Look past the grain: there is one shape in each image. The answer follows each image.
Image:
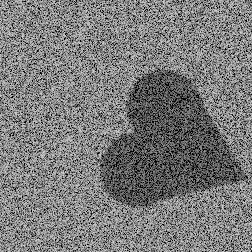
heart
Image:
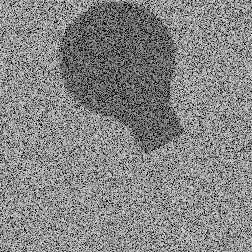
light bulb
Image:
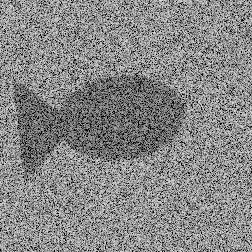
fish
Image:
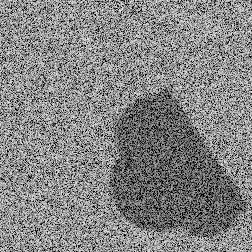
cloud
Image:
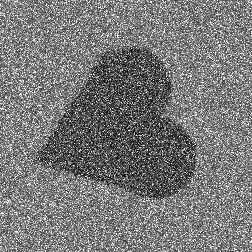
heart
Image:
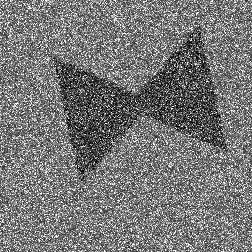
bow tie
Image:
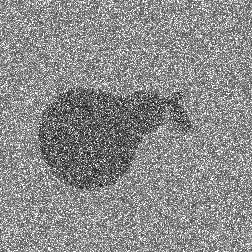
pear
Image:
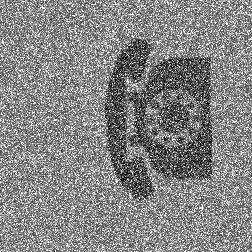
telephone
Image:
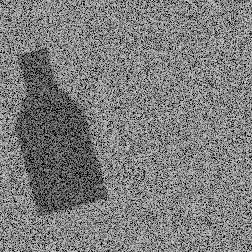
bottle
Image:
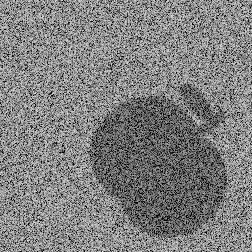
apple
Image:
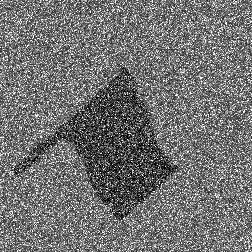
flag
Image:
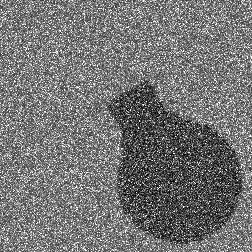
light bulb
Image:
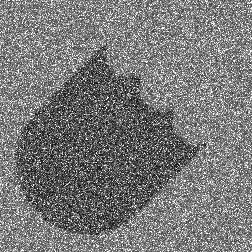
ghost
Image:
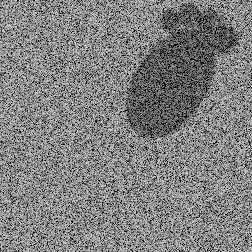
footprint
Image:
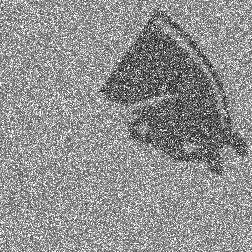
chess knight
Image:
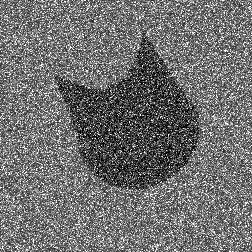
cat's head
